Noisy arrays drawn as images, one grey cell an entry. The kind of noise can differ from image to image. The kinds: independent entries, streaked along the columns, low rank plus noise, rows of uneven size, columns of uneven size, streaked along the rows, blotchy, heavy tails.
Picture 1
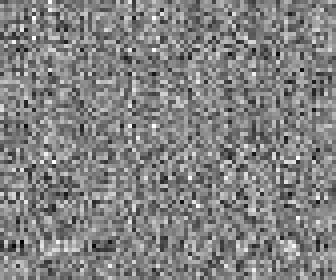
low rank plus noise
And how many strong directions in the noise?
three or four
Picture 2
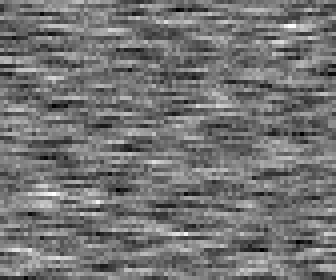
streaked along the rows
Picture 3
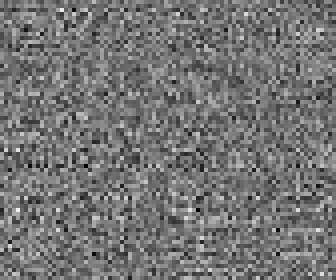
low rank plus noise
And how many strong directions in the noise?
five to eight
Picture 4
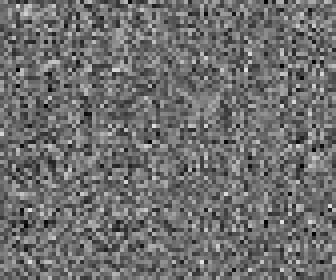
low rank plus noise
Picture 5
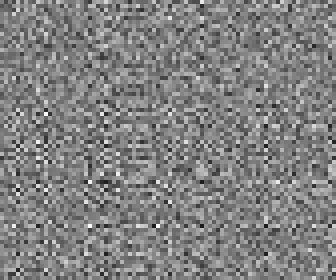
low rank plus noise
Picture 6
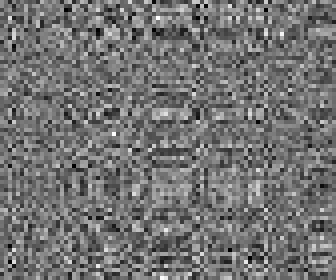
low rank plus noise
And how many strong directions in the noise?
one
